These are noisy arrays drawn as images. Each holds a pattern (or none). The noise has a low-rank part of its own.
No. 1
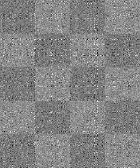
a checkerboard
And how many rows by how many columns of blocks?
5 by 4
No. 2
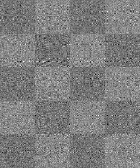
a checkerboard
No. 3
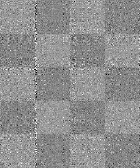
a checkerboard
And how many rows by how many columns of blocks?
5 by 4
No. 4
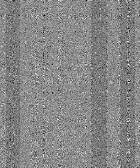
bands of columns
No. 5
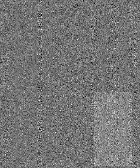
one block
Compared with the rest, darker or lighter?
lighter
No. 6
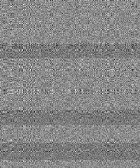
bands of rows
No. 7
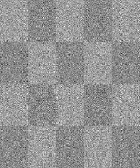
a checkerboard
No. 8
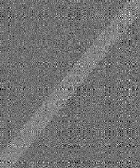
a diagonal band
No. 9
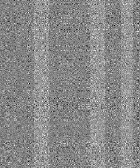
bands of columns
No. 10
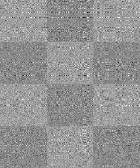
a checkerboard
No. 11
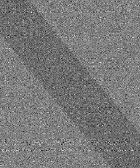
a diagonal band
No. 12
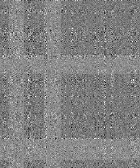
bands of rows crossing bands of columns
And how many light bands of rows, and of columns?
2 and 2
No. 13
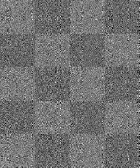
a checkerboard
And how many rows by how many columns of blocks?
5 by 4
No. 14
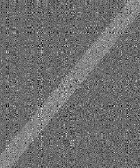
a diagonal band
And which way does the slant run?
bottom left to top right
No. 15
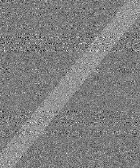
a diagonal band
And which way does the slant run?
bottom left to top right
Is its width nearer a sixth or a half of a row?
a sixth
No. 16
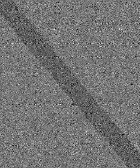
a diagonal band
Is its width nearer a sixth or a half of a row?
a sixth
